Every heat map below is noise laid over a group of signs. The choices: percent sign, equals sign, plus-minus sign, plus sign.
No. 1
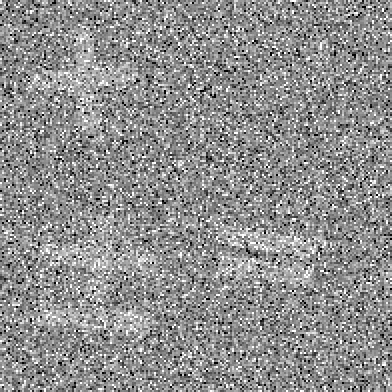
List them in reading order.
top left: plus sign; bottom left: plus-minus sign; bottom right: equals sign
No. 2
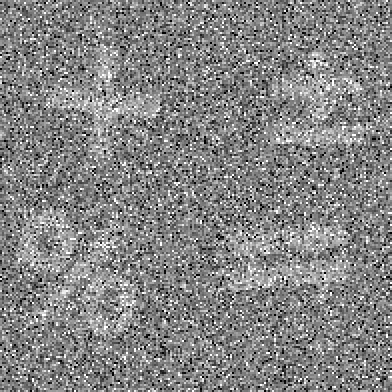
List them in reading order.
top left: plus sign; top right: plus-minus sign; bottom left: percent sign; bottom right: equals sign
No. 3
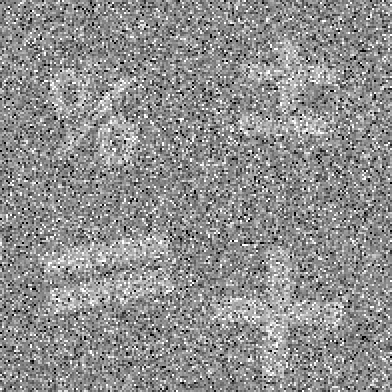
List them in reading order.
top left: percent sign; top right: plus-minus sign; bottom left: equals sign; bottom right: plus sign
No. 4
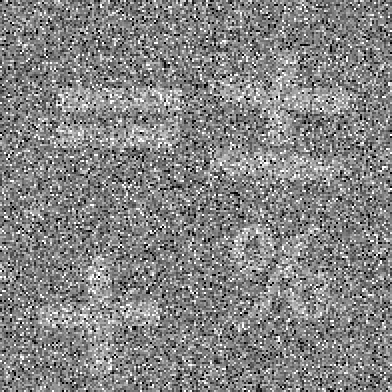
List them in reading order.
top left: equals sign; top right: plus-minus sign; bottom left: plus sign; bottom right: percent sign
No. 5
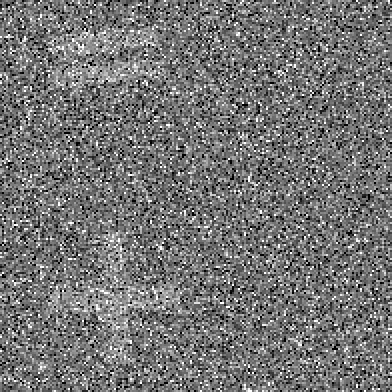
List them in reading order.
top left: equals sign; bottom left: plus sign
